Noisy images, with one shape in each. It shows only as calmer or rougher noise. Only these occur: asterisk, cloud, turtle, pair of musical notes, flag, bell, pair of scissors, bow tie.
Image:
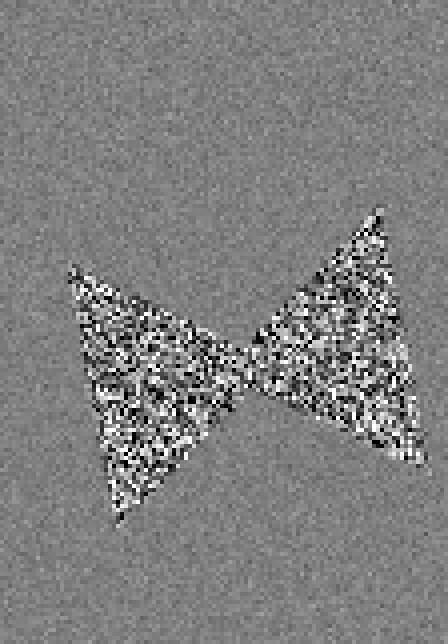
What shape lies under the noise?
bow tie
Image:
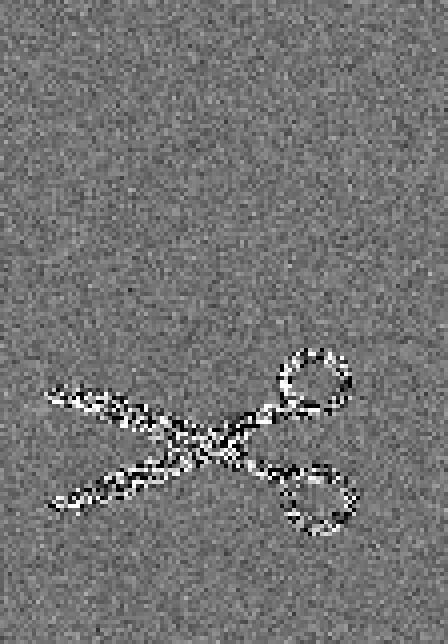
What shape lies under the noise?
pair of scissors
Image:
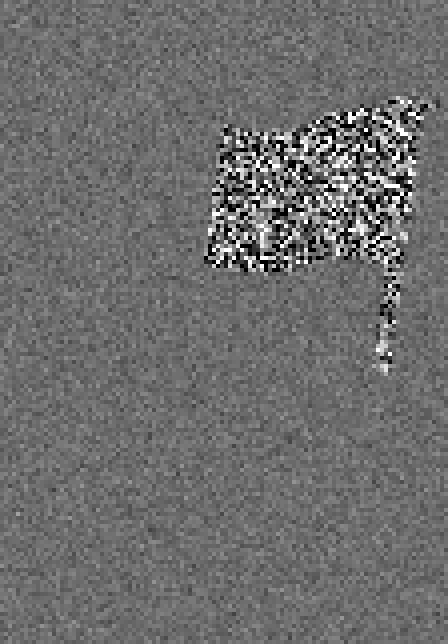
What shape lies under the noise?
flag
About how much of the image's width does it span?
half
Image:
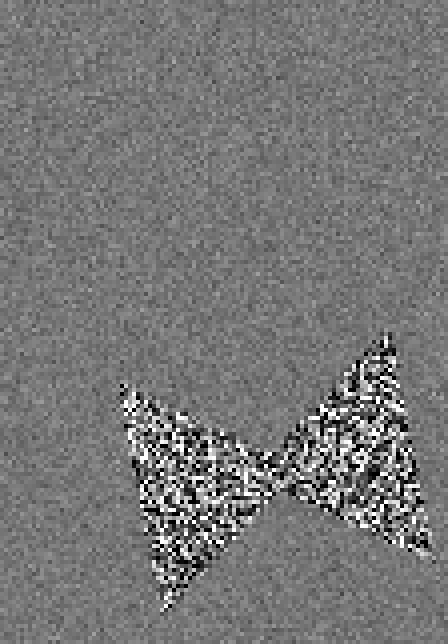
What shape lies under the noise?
bow tie
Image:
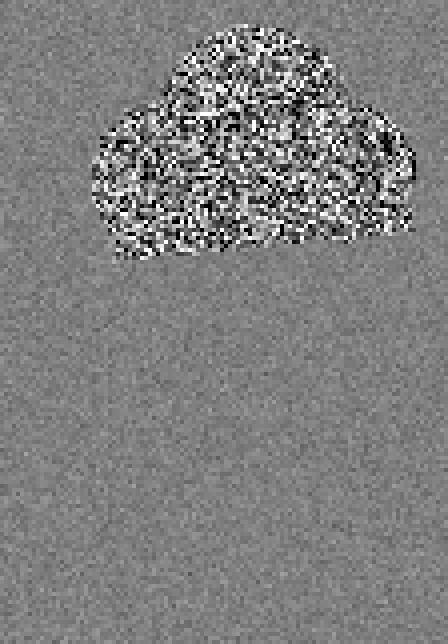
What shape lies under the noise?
cloud
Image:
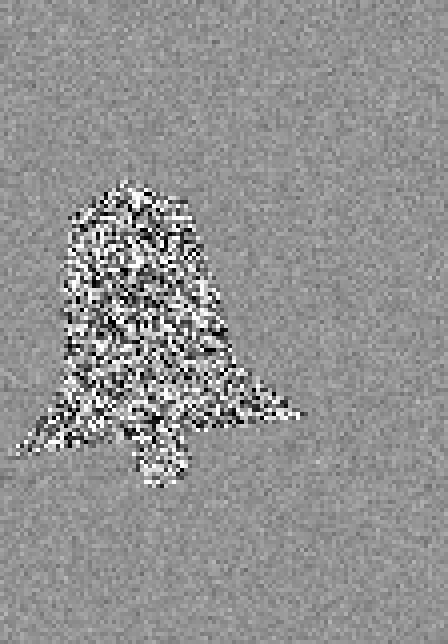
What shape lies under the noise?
bell
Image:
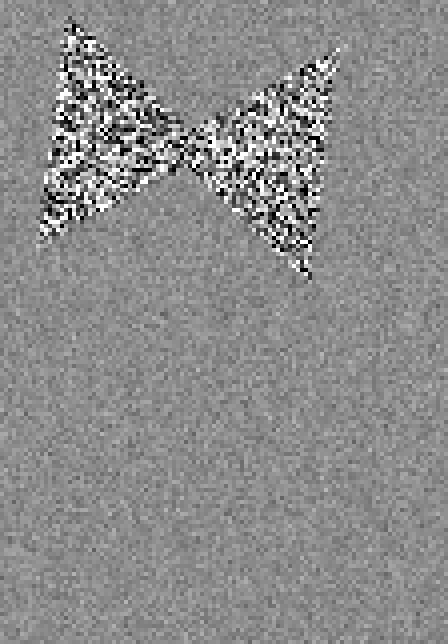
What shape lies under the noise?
bow tie
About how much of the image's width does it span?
two thirds
